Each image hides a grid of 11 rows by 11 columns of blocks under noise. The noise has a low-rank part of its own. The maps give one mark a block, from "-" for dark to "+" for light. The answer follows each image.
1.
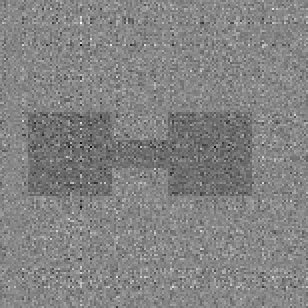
+++++++++++
+++++++++++
+++++++++++
+++++++++++
+---++---++
+--------++
+---++---++
+++++++++++
+++++++++++
+++++++++++
+++++++++++
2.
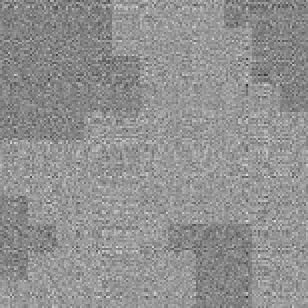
----++++---
----+++++--
-----++++--
-----+++++-
---++++++++
+++++++++++
+++++++++++
-++++++++++
--++++---++
-++++++--++
+++++++--++
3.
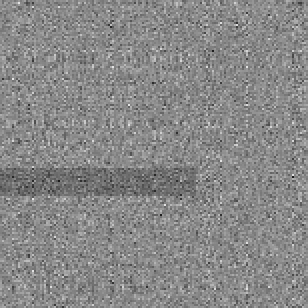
+++++++++++
+++++++++++
+++++++++++
+++++++++++
+++++++++++
+++++++++++
-------++++
+++++++++++
+++++++++++
+++++++++++
+++++++++++
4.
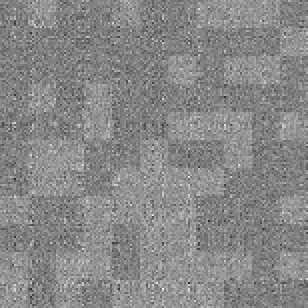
-+--+--+++-
----------+
------+-++-
-+-+-------
---+--+++-+
-++--+--+--
-++-++++---
+--++++---+
---+-++----
+-++-++++-+
+-+-++++---
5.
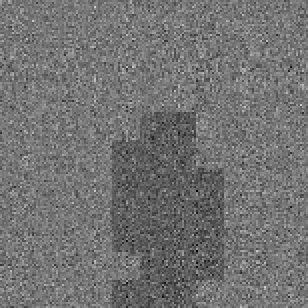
+++++++++++
+++++++++++
+++++++++++
+++++++++++
+++++--++++
++++---++++
++++----+++
++++----+++
++++----+++
+++++---+++
++++---++++
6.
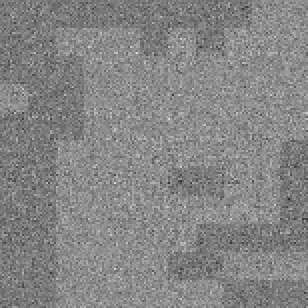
---------++
--+++-+-+++
---++++++++
+--++++++++
---++++++++
--++++++++-
--++++--++-
--++++++++-
--+++++----
--++++--+++
--++++++---
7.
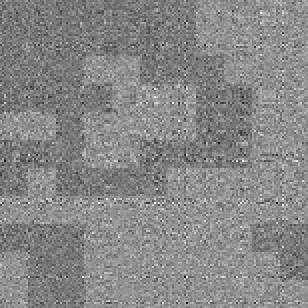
-------++++
-------++++
---++---+++
----+++--++
++-++++--++
---++----++
-+----+++++
+++++++++++
---++++++--
+--+++++++-
+--++++++++
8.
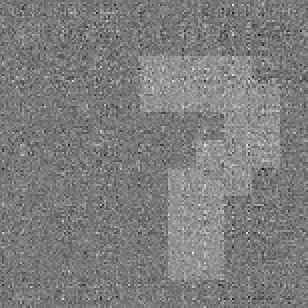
-----------
-----------
-----++++--
-----+++++-
--------++-
-------+++-
------+++--
------++---
------++---
------++---
-----------
